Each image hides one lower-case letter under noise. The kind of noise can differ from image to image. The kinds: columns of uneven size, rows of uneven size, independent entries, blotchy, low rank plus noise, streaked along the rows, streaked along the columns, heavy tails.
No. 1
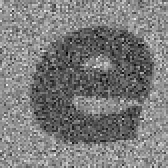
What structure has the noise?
low rank plus noise
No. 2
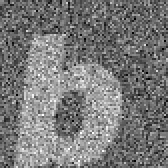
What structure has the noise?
independent entries
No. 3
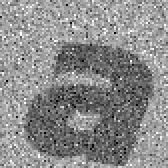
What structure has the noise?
heavy tails
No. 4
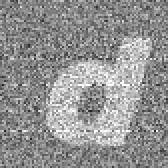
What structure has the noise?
rows of uneven size
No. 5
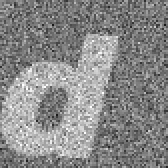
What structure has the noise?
low rank plus noise
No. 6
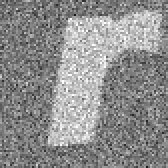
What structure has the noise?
independent entries
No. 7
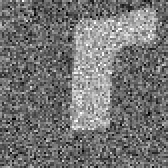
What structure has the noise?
low rank plus noise
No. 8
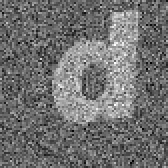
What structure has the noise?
low rank plus noise
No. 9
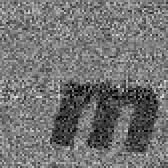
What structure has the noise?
rows of uneven size
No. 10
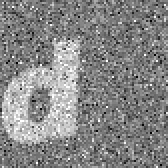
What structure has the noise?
heavy tails
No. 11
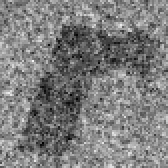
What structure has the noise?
blotchy
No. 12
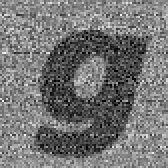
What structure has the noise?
rows of uneven size
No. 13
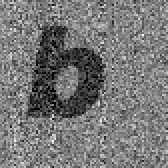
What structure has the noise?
columns of uneven size
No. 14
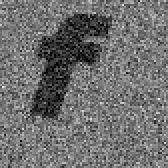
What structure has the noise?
low rank plus noise
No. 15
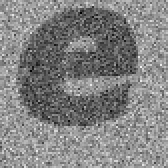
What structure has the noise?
independent entries
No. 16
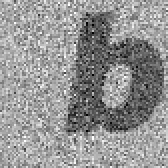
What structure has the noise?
columns of uneven size
